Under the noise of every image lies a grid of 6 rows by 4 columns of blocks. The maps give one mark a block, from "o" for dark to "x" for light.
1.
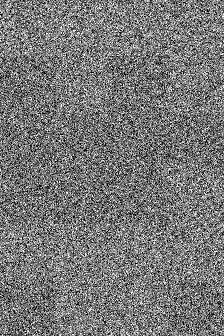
x x x x
o x o x
o o o o
o o o x
x x x x
o x x o
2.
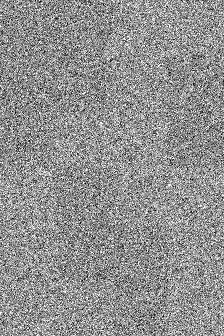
o o x x
o o x o
o x x o
x o x x
x o o x
x x o x
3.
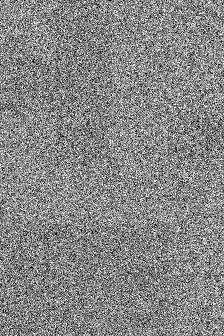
x o x x
o o x x
x o x o
x x x x
o o o x
o o o x
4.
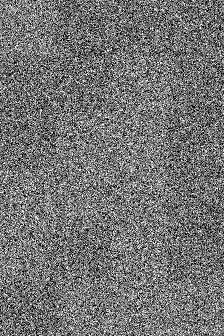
x o o o
o o x o
o x x o
x x x o
x o x o
o x x x
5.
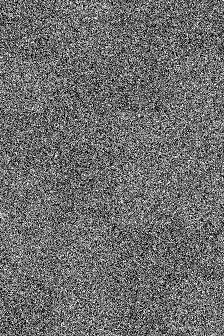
o x o o
x o o x
o o x x
x o x x
x x o o
o x o x
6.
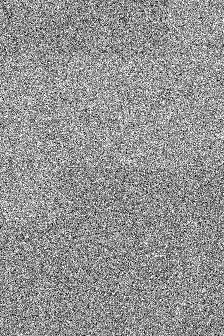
o o o x
x x x x
x x x x
x o o o
o o o o
o o o o
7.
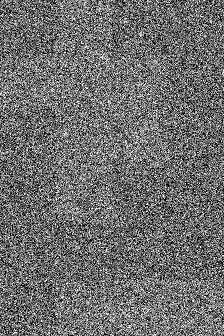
o x o o
x x x o
o x x o
o x o o
o o o o
o x x x
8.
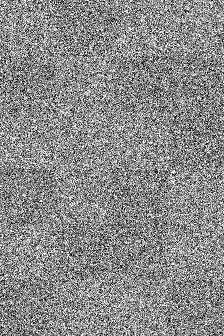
x o x x
o x o o
x x x o
o x o x
x o o x
o x x o
